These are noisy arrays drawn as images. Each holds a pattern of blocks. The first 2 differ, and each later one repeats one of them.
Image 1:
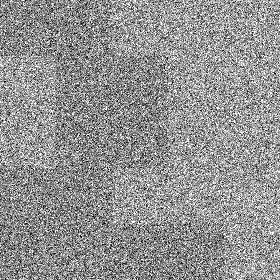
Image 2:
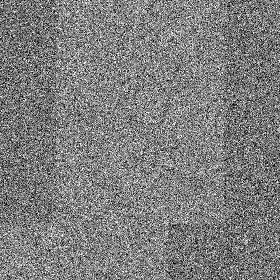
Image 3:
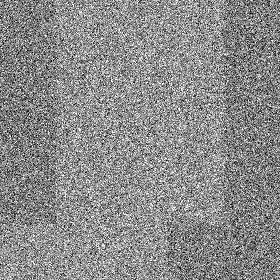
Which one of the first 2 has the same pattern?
2
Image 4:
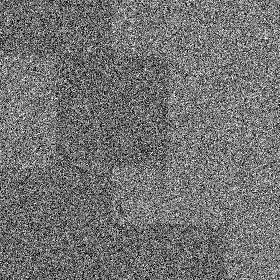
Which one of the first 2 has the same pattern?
1
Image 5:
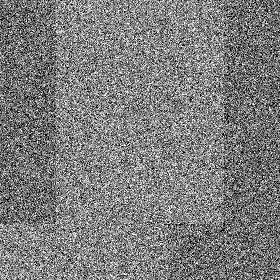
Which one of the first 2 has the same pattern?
2
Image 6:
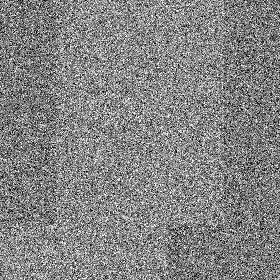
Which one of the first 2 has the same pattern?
2
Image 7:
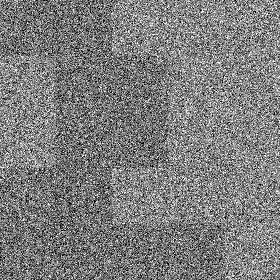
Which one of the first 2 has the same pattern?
1
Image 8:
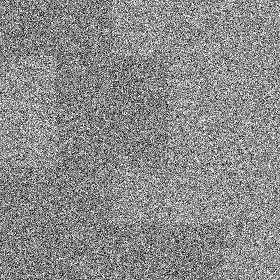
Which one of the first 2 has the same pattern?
1
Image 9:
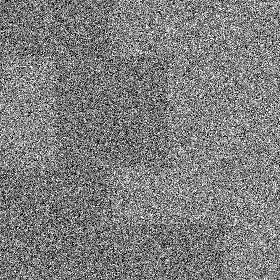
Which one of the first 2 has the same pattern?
1
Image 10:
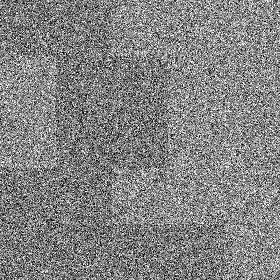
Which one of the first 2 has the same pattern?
1
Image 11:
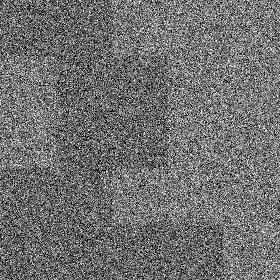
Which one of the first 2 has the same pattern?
1
